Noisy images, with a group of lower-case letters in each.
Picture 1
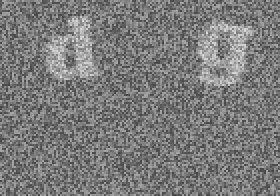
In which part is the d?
top left
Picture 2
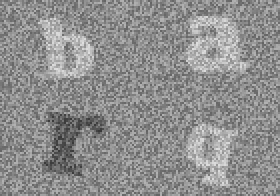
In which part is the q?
bottom right
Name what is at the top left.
b
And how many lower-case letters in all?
4
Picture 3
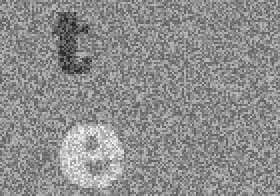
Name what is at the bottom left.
e
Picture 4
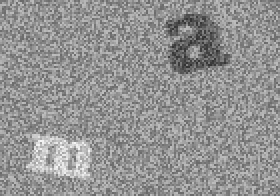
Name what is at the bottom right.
nothing
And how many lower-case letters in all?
2
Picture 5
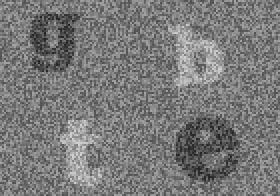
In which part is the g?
top left
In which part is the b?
top right
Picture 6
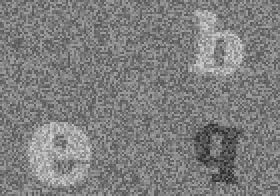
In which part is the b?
top right
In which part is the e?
bottom left
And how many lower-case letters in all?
3
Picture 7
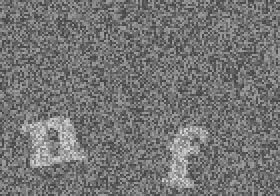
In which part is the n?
bottom left
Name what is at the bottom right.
f
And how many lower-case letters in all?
2
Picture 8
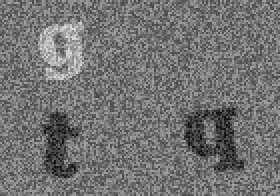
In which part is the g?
top left
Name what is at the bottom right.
q
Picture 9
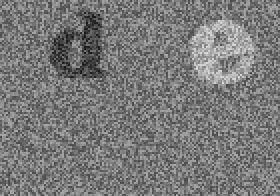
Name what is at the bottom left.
nothing
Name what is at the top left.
d
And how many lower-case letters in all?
2
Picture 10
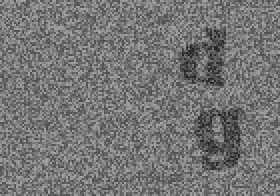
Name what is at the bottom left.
nothing
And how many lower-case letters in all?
2
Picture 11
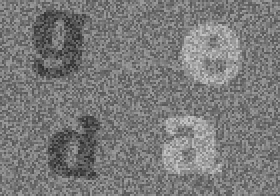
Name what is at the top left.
g
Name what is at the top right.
e
